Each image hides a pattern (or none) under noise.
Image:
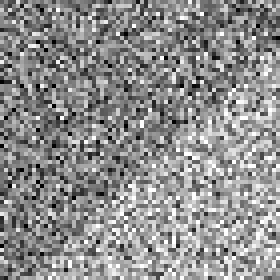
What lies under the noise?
a sharp edge
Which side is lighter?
bottom right
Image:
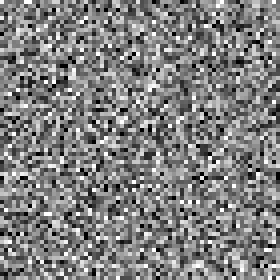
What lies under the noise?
only noise
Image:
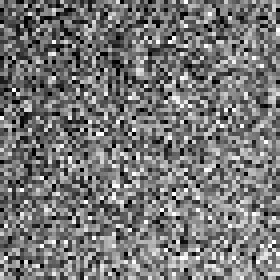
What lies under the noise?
a smooth slope
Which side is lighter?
bottom right
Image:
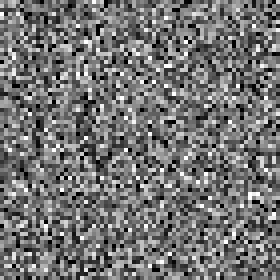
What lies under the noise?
only noise
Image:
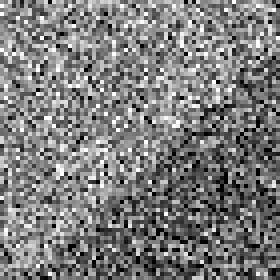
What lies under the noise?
a sharp edge
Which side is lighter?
top left
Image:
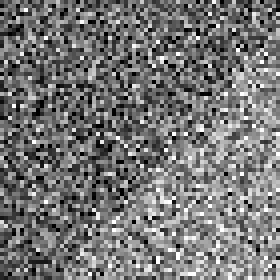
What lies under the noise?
a sharp edge
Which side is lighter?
bottom right
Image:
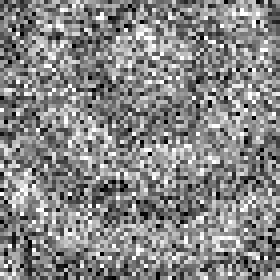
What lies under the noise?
rings round one point
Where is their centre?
top middle
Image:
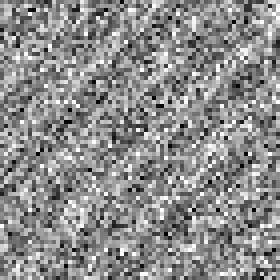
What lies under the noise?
diagonal stripes
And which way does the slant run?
bottom left to top right
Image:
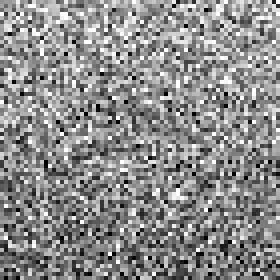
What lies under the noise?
a smooth slope
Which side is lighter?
top
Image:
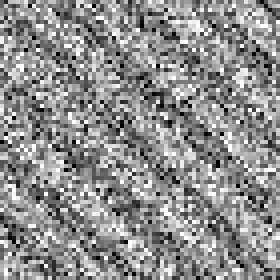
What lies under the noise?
diagonal stripes
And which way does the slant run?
top left to bottom right
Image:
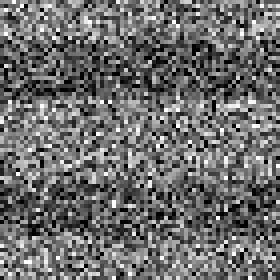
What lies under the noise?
horizontal stripes
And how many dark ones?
2
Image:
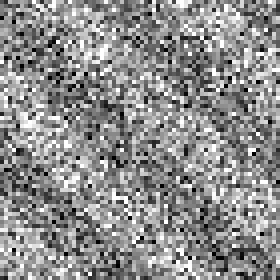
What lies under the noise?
diagonal stripes
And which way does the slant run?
top left to bottom right
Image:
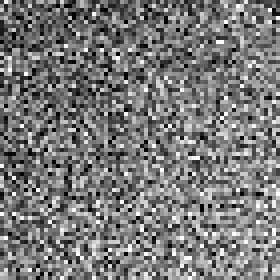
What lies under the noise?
a smooth slope
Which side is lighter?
bottom right
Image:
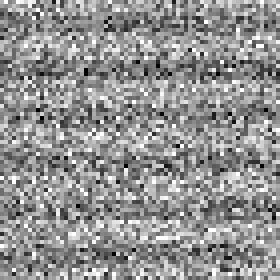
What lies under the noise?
horizontal stripes
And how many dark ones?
6
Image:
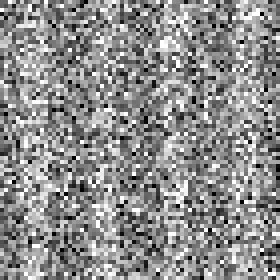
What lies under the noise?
vertical stripes
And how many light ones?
4
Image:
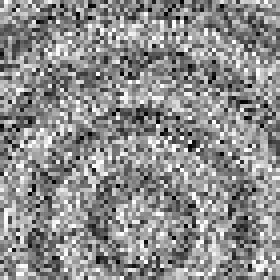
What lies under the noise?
rings round one point
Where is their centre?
bottom middle
